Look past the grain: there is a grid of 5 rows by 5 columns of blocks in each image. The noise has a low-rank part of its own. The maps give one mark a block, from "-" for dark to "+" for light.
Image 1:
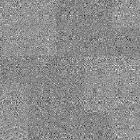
++--+
++---
---++
+--++
+---+
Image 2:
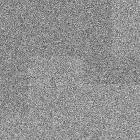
----+
----+
-++--
-++++
+++++
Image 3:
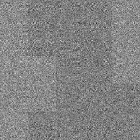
+---+
+---+
++--+
++---
+----
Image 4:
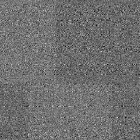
++---
++---
++---
-+++-
-+++-
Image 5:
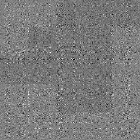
++---
+---+
----+
++--+
+++++
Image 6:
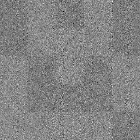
-+-+-
-+++-
+-+-+
+---+
++++-
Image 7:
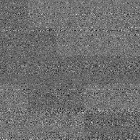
-++++
--+++
-----
+--++
+++--
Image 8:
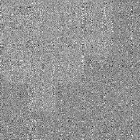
++++-
++++-
+++--
-+---
-----
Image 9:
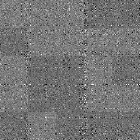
+++--
-++++
+--+-
+--++
-+---
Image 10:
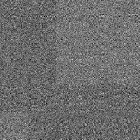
--+++
--+++
--+++
-----
+----
